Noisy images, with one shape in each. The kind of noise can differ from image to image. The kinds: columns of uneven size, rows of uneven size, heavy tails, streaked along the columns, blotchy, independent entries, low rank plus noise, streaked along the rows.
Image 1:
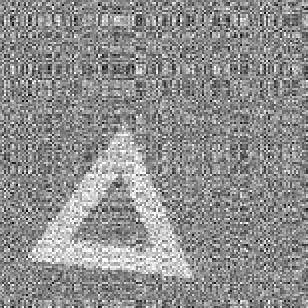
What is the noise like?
low rank plus noise
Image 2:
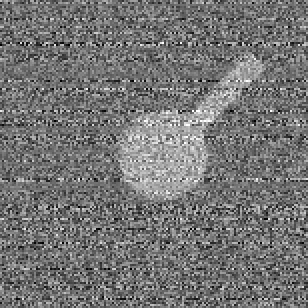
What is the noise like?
rows of uneven size
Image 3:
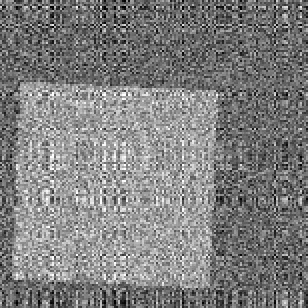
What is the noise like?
low rank plus noise
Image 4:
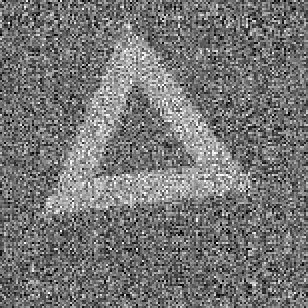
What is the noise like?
low rank plus noise
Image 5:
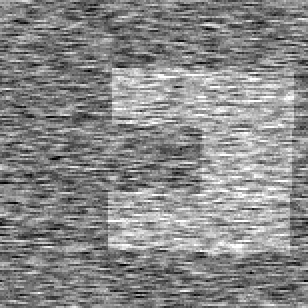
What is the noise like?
streaked along the rows
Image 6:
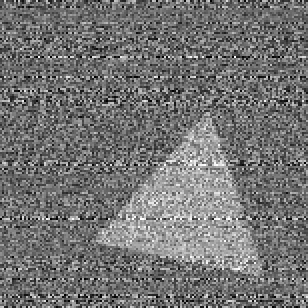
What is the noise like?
rows of uneven size
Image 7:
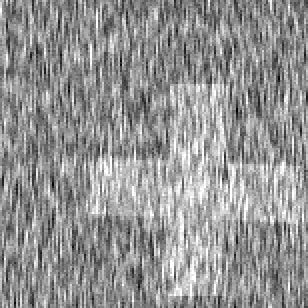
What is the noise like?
streaked along the columns
